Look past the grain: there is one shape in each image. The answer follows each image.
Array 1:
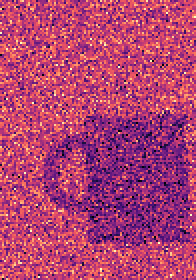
cup
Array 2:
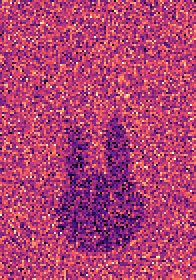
rabbit's head
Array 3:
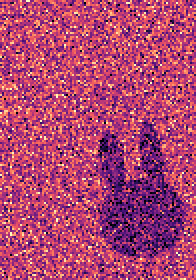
rabbit's head
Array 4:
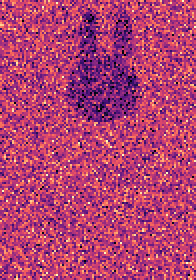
rabbit's head
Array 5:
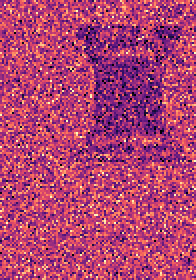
chess rook
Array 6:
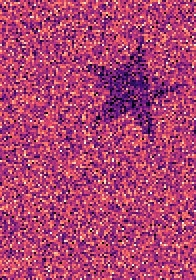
star
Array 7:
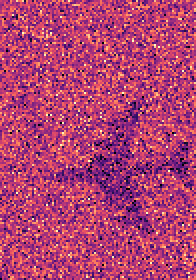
airplane
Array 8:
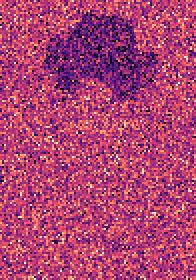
car
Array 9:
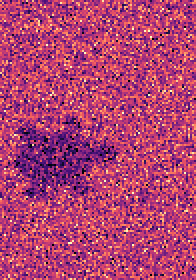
turtle
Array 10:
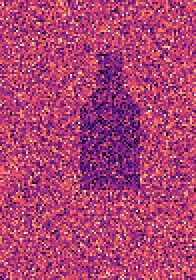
bottle
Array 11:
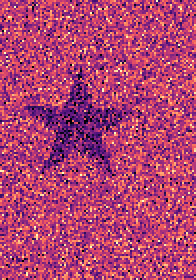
star
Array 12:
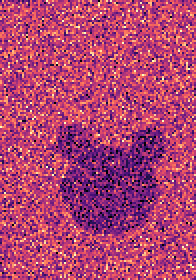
bear's head
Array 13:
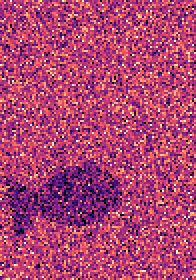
fish
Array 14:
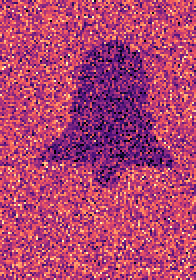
bell
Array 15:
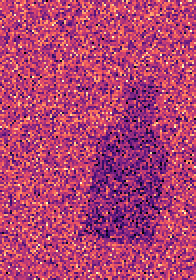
bottle
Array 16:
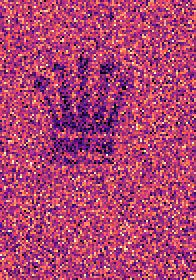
chess queen
